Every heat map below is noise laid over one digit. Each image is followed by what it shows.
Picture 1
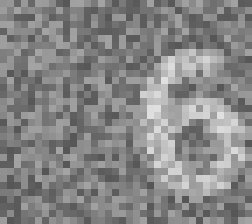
6
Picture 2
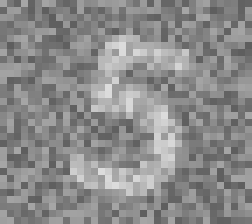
5
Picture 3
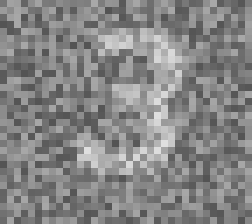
3
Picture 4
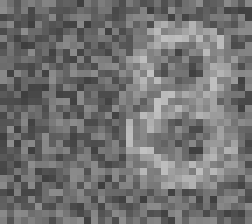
8
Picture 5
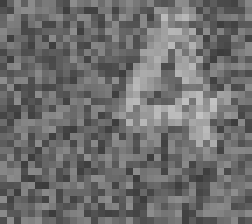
4
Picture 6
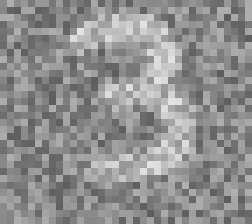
3
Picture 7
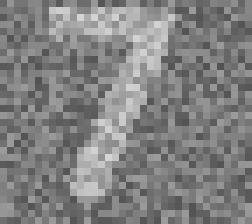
7
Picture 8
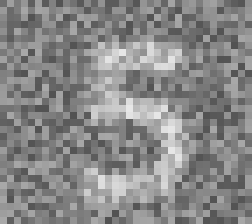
5
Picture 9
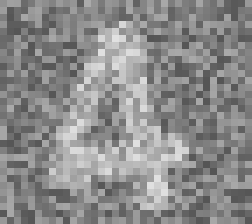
4
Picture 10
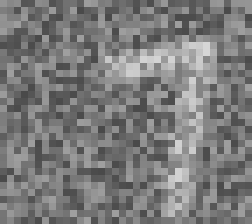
7
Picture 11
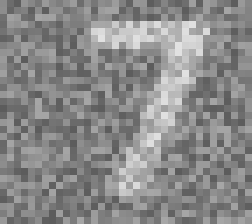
7
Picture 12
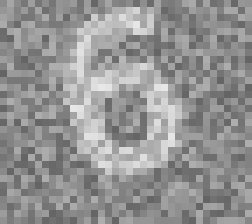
6
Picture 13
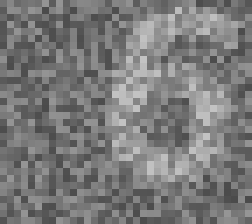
6
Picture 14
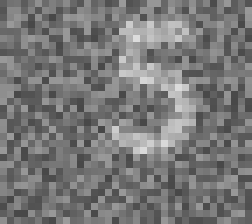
5
